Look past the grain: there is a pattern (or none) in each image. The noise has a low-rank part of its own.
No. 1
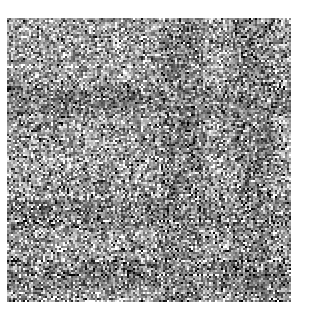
bands of rows crossing bands of columns
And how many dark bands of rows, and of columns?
3 and 2
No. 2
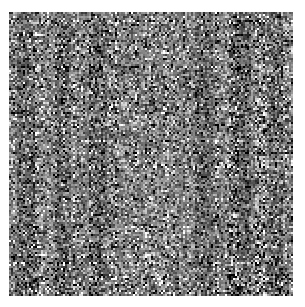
bands of columns
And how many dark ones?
6
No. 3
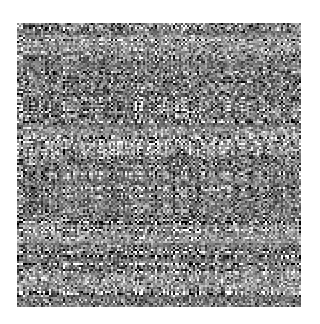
bands of rows
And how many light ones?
4
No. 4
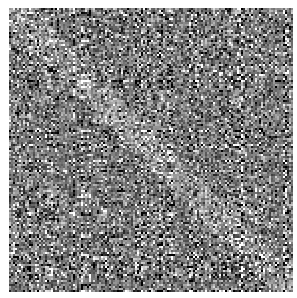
a diagonal band
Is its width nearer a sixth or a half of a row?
a sixth
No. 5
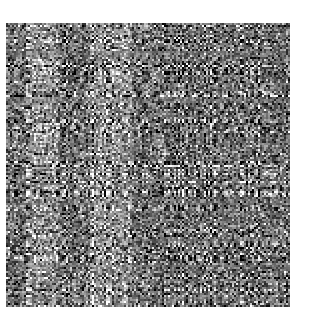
bands of columns
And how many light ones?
2
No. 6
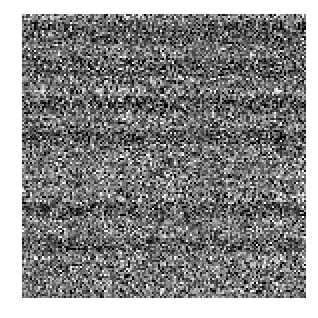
bands of rows
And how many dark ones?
6
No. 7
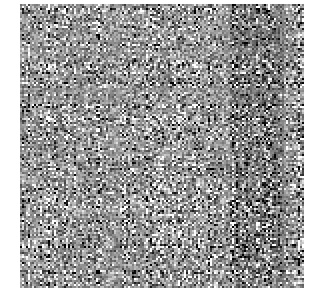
one band of columns
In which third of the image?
right
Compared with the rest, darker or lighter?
darker
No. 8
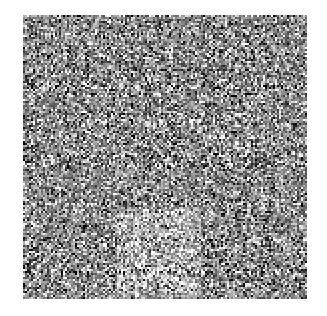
one block
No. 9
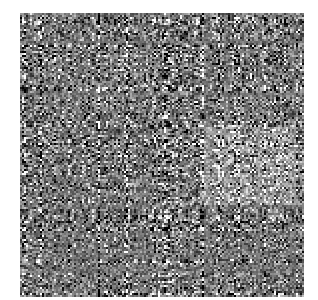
one block
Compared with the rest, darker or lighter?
lighter
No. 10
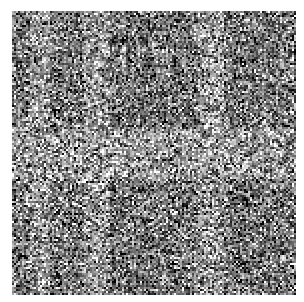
bands of rows crossing bands of columns
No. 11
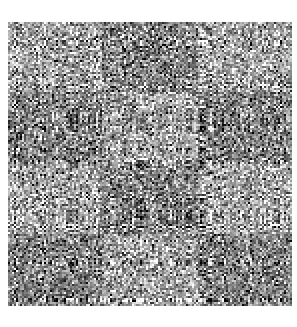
a checkerboard
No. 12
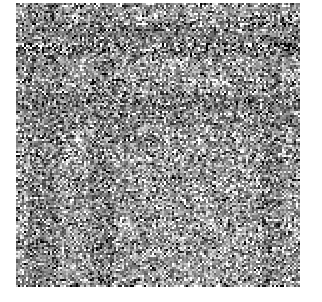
bands of rows crossing bands of columns
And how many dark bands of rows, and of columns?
2 and 3
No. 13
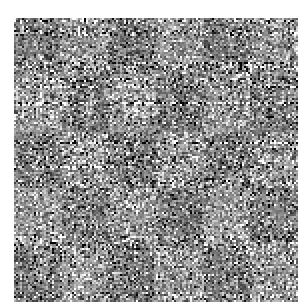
a checkerboard
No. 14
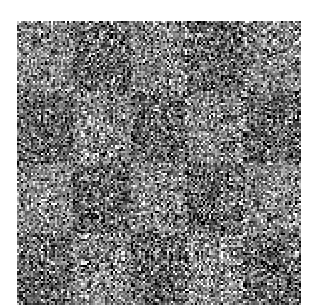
a checkerboard
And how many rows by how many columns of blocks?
4 by 5
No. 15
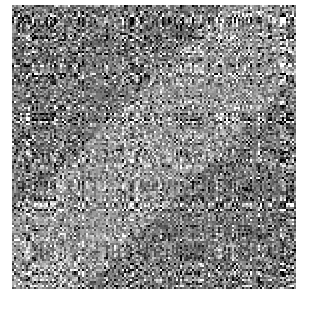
a diagonal band
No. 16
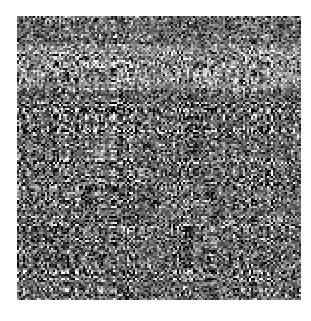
one band of rows
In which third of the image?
top
